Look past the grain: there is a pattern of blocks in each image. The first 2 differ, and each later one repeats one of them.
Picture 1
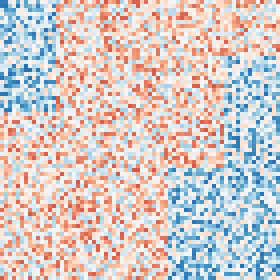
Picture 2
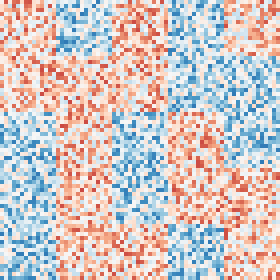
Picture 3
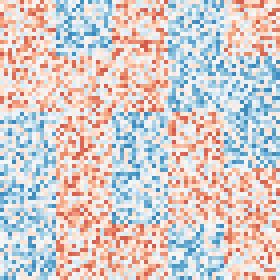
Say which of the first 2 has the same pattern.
2
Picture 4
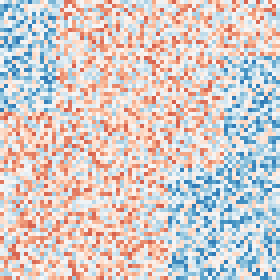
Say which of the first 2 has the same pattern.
1
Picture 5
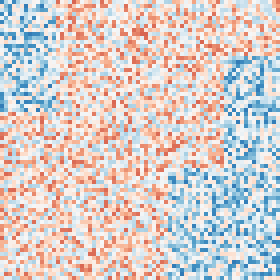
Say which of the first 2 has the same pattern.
1
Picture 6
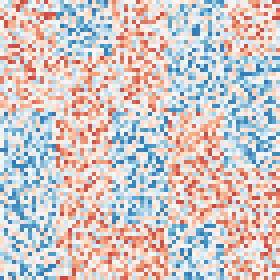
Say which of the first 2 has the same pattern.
2
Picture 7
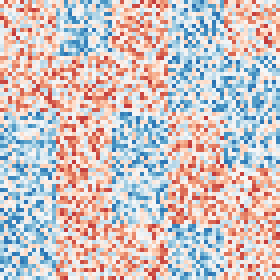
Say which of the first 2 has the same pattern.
2
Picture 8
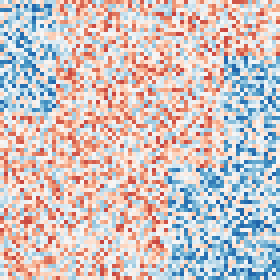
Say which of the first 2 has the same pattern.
1
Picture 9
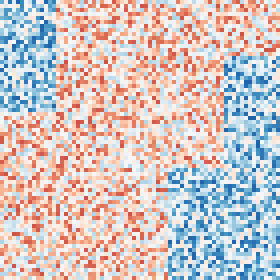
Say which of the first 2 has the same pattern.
1
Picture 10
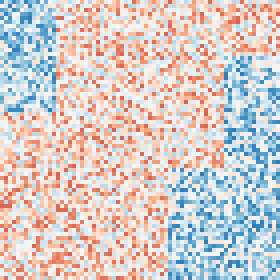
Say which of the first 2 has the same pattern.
1
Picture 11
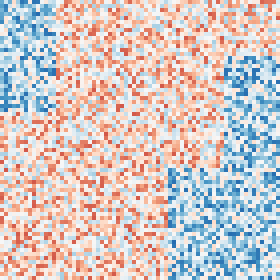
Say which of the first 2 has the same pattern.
1
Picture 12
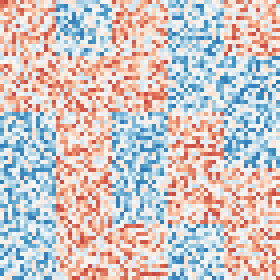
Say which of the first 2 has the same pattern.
2
